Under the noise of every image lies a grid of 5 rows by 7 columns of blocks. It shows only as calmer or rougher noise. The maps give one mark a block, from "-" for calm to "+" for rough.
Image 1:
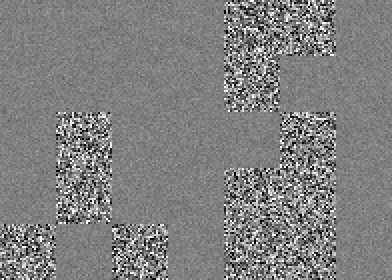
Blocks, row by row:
- - - - + + -
- - - - + - -
- + - - - + -
- + - - + + -
+ - + - + + -
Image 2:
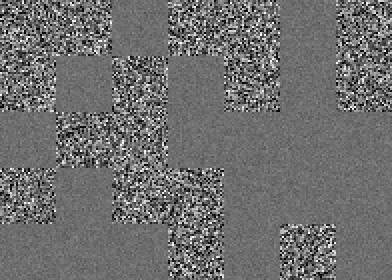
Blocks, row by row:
+ + - + + - +
+ - + - + - +
- + + - - - -
+ - + + - - -
- - - + - + -
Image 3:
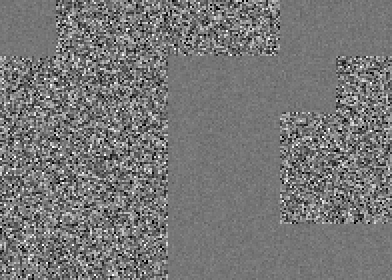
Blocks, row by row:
- + + + + - -
+ + + - - - +
+ + + - - + +
+ + + - - + +
+ + + - - - -
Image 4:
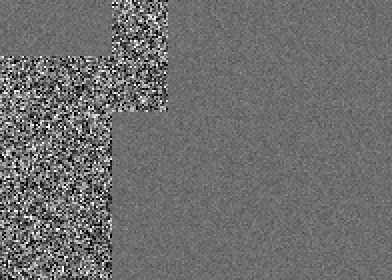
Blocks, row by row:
- - + - - - -
+ + + - - - -
+ + - - - - -
+ + - - - - -
+ + - - - - -
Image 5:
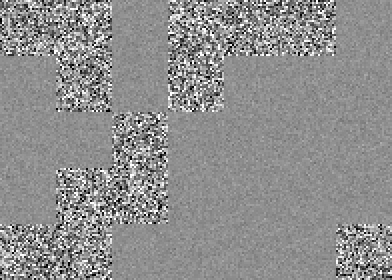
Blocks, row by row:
+ + - + + + -
- + - + - - -
- - + - - - -
- + + - - - -
+ + - - - - +
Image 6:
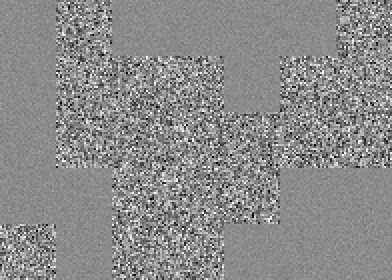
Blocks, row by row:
- + - - - - +
- + + + - + +
- + + + + + +
- - + + + - -
+ - + + - - -
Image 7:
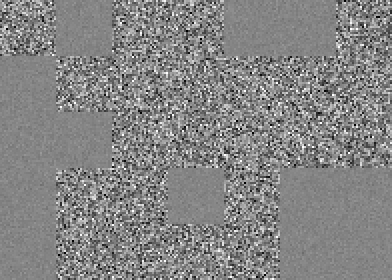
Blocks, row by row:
+ - + + - - +
- + + + + + +
- - + + + + +
- + + - + - -
- + + + + - -
